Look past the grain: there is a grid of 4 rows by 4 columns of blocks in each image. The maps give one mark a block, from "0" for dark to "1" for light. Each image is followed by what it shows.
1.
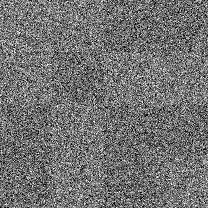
1 1 0 0
1 0 1 1
0 1 0 0
0 1 0 1
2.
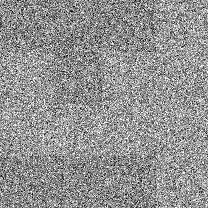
0 0 0 1
1 0 1 1
1 1 1 1
0 0 0 1
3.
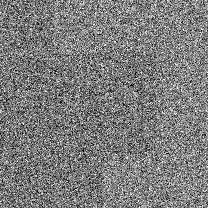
0 1 1 1
0 0 0 1
0 0 0 1
0 0 1 1
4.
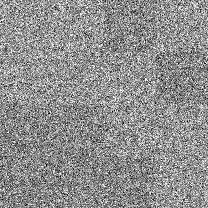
1 1 0 1
1 1 1 0
0 0 1 1
0 0 0 1
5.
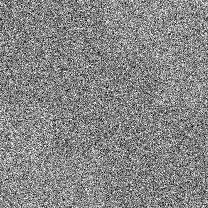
0 0 1 1
0 0 0 1
1 0 0 0
1 1 0 0
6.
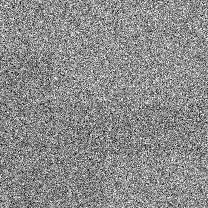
1 1 1 1
0 1 1 1
0 0 0 0
0 0 1 1
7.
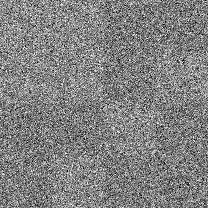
1 1 0 0
1 1 0 1
0 0 1 0
0 1 0 0
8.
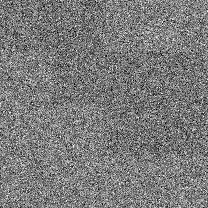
0 0 1 1
1 0 0 0
1 1 0 0
1 1 1 1
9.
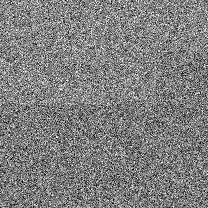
1 1 1 1
1 1 1 0
0 0 0 0
0 0 0 0
